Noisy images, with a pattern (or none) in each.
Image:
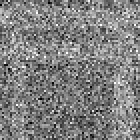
bands of rows crossing bands of columns
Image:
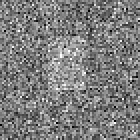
one block
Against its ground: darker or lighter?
lighter
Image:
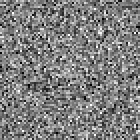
only noise
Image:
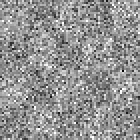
a checkerboard
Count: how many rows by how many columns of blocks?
4 by 5
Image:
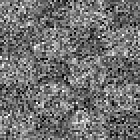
a checkerboard
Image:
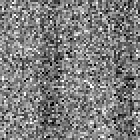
bands of columns
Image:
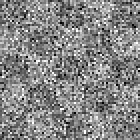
a checkerboard
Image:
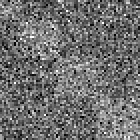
blocks along the diagonal
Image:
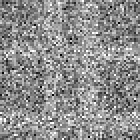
bands of rows crossing bands of columns
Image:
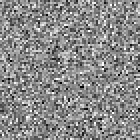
only noise
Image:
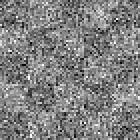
a checkerboard
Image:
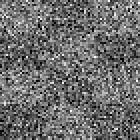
a checkerboard
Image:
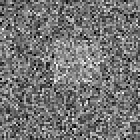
one block
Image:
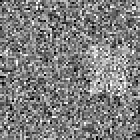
one block
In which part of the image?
middle right
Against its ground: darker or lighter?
lighter
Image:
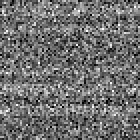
bands of rows
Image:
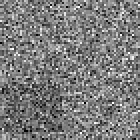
one block
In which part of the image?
bottom left
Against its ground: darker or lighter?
darker
